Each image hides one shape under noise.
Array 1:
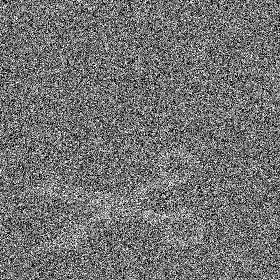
pair of scissors
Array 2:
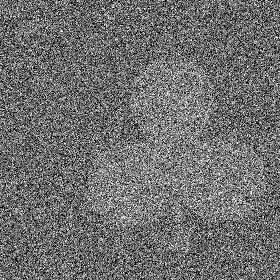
club
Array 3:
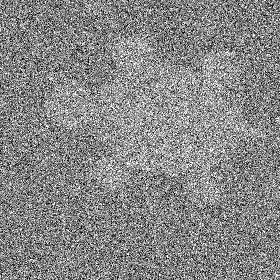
turtle
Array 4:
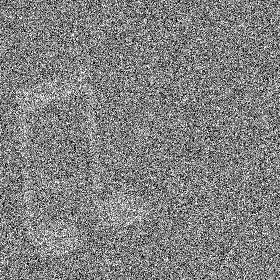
pair of musical notes
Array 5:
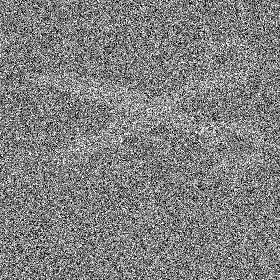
pair of scissors
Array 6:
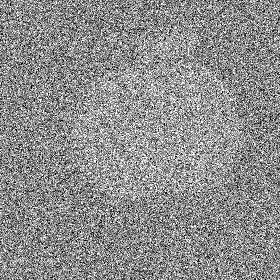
apple
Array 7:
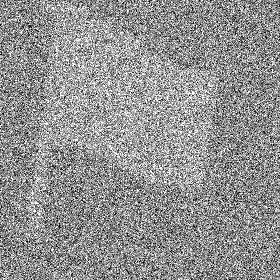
flag
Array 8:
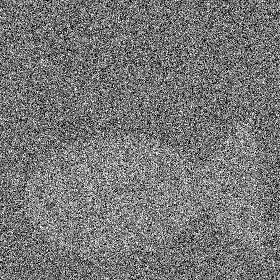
fish
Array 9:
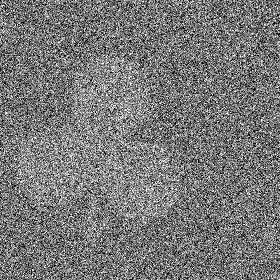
club
